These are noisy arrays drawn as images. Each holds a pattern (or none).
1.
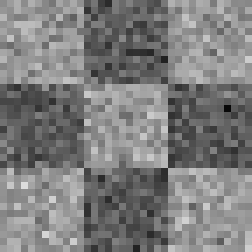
a checkerboard
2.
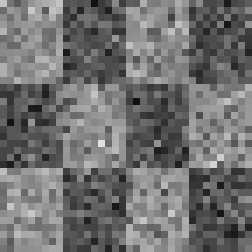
a checkerboard
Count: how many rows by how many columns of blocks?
3 by 4
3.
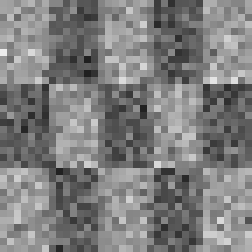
a checkerboard
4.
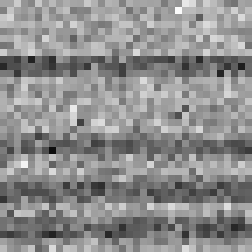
bands of rows
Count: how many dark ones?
4
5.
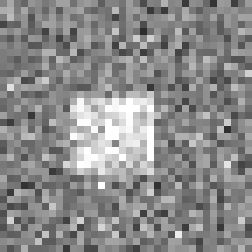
one block
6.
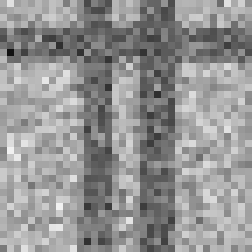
bands of rows crossing bands of columns
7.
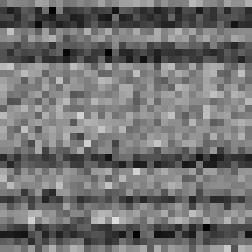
bands of rows
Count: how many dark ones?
5
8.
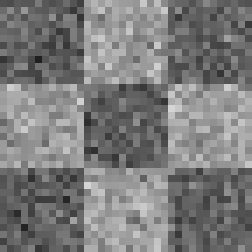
a checkerboard
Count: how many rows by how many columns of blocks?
3 by 3
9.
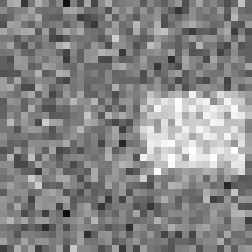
one block
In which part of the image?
middle right
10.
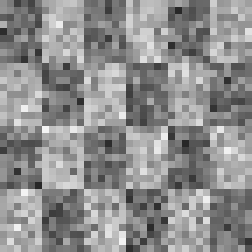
a checkerboard
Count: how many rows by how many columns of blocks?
4 by 6
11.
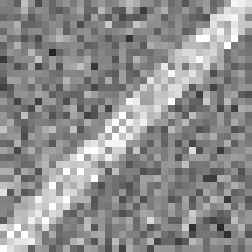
a diagonal band
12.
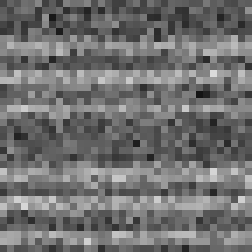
bands of rows
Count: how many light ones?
6
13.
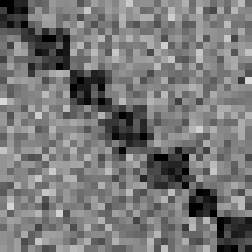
blocks along the diagonal
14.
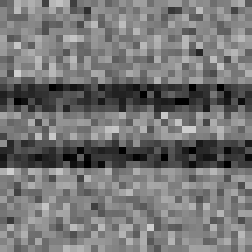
bands of rows
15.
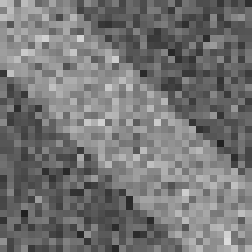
a diagonal band
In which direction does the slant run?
top left to bottom right
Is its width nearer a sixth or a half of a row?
a half
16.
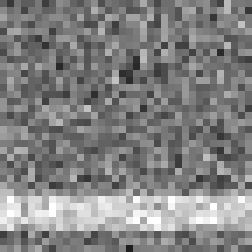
one band of rows
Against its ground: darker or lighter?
lighter
